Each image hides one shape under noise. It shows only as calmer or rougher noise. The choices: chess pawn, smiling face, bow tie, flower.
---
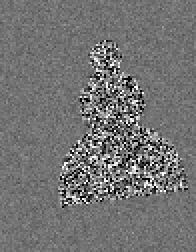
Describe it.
rough chess pawn
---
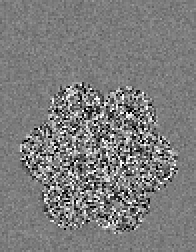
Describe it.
rough flower
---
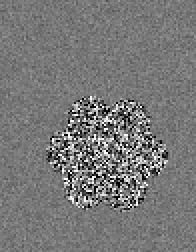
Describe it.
rough flower
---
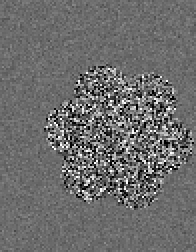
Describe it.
rough flower
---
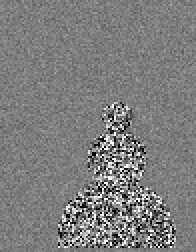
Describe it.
rough chess pawn
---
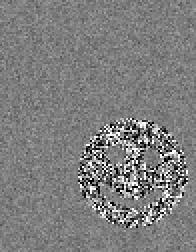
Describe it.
rough smiling face
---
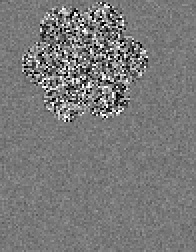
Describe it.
rough flower
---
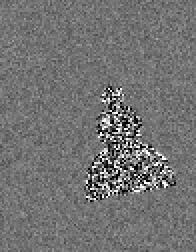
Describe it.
rough chess pawn
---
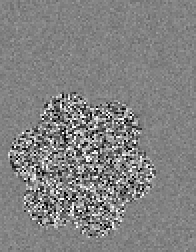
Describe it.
rough flower
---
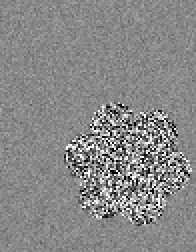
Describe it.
rough flower
